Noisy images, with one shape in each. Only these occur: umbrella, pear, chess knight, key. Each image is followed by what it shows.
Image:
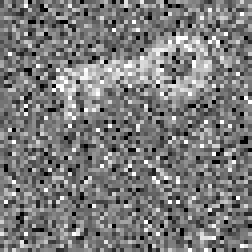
key
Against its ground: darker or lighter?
lighter
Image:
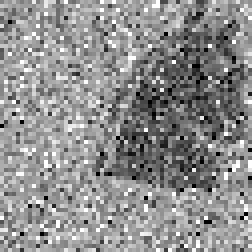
chess knight
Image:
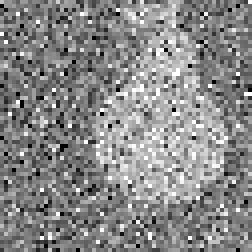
pear
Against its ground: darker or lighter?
lighter
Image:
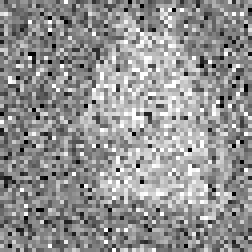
chess knight
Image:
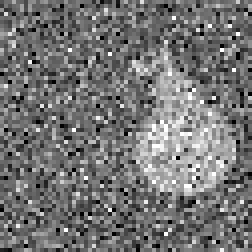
pear
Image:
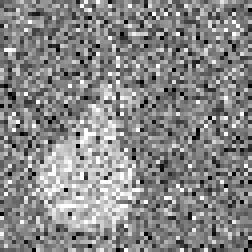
pear
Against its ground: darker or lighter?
lighter
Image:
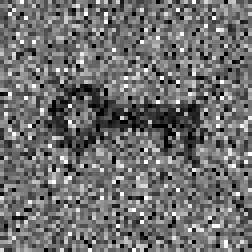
key
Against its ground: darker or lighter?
darker
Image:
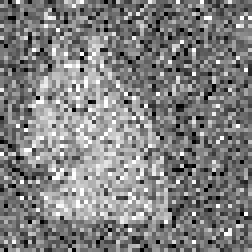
chess knight
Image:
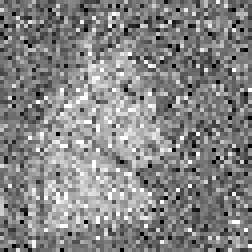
chess knight
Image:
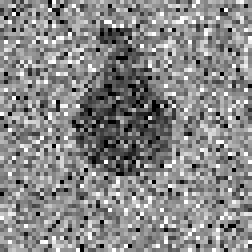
pear
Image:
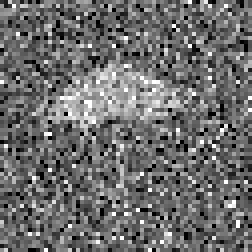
umbrella
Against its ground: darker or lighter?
lighter
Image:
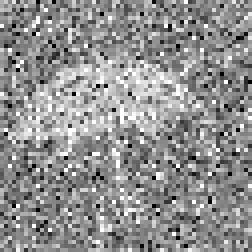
umbrella
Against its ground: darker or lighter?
lighter
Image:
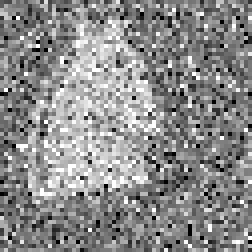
chess knight
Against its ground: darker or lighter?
lighter
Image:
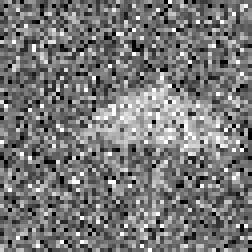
umbrella
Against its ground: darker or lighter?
lighter
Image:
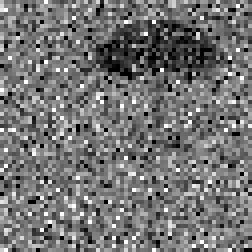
umbrella
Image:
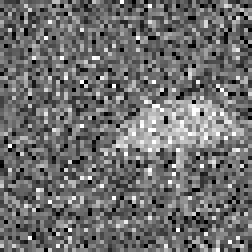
umbrella
